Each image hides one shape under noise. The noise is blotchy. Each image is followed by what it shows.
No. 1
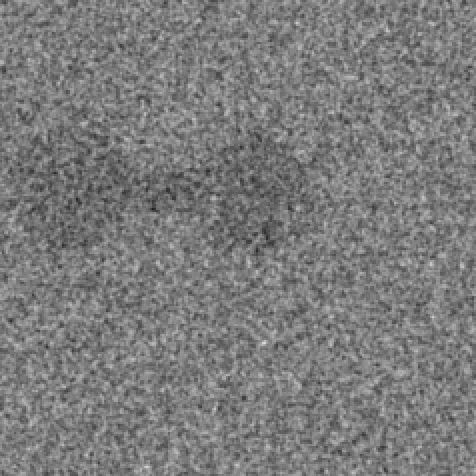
dumbbell
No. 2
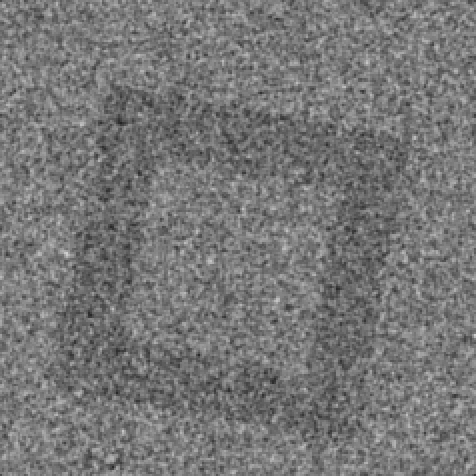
square frame
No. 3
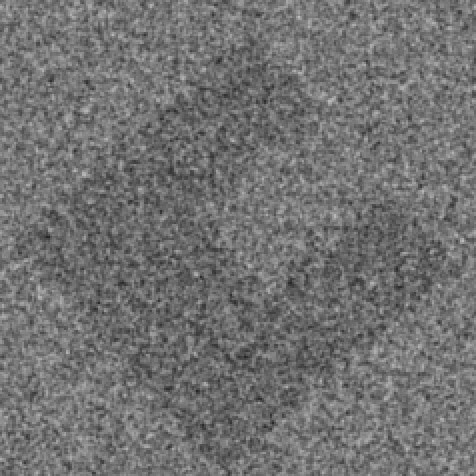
square with a notch
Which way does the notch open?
up and right
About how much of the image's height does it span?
nearly all
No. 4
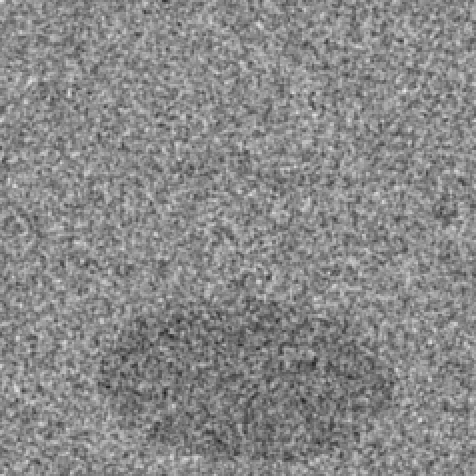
ellipse
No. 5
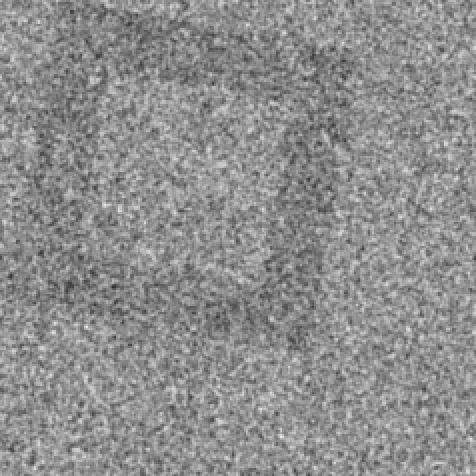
square frame
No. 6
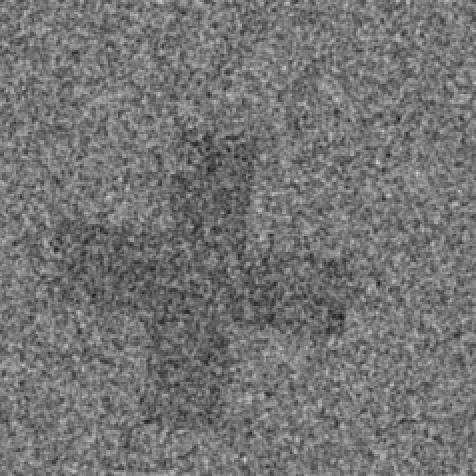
cross
